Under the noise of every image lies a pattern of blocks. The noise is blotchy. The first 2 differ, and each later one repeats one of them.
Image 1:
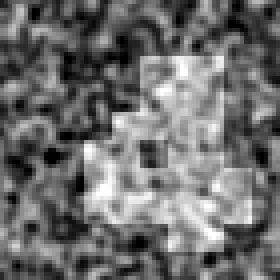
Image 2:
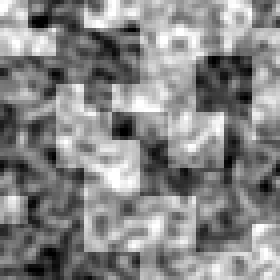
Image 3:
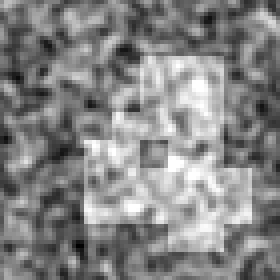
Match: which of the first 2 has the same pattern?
1
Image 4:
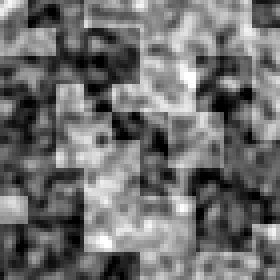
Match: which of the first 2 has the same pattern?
2
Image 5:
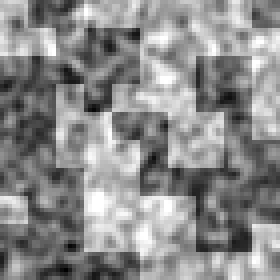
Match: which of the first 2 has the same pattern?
2
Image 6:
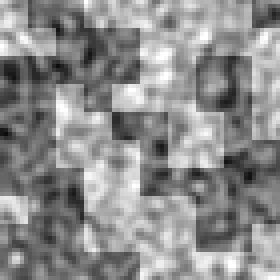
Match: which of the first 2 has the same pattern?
2
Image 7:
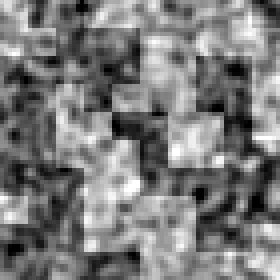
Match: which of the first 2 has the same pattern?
2
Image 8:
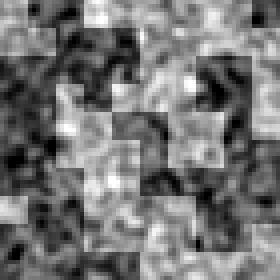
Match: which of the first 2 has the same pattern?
2
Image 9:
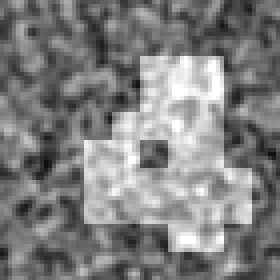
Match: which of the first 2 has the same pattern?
1
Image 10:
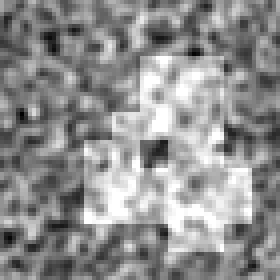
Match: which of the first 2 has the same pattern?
1
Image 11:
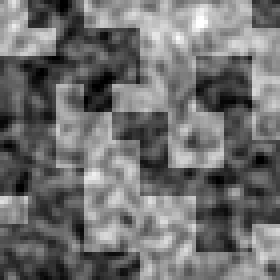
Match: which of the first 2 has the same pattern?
2
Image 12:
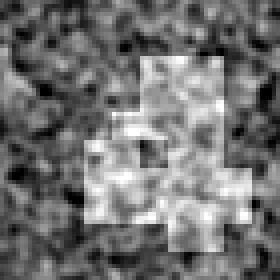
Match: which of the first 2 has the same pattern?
1
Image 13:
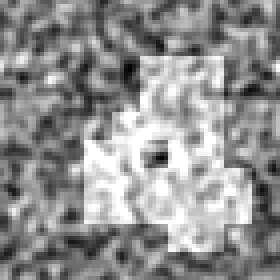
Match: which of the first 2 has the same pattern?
1
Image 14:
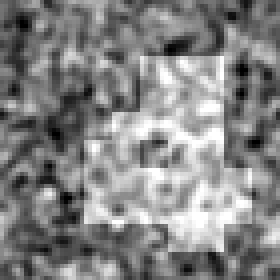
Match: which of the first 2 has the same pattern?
1
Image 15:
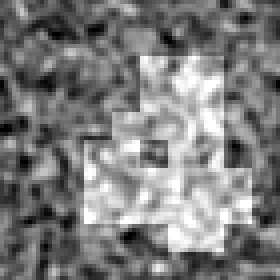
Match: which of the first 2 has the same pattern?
1
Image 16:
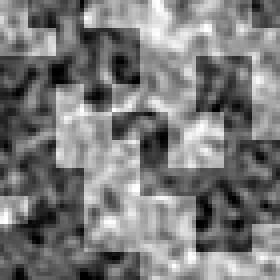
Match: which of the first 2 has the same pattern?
2
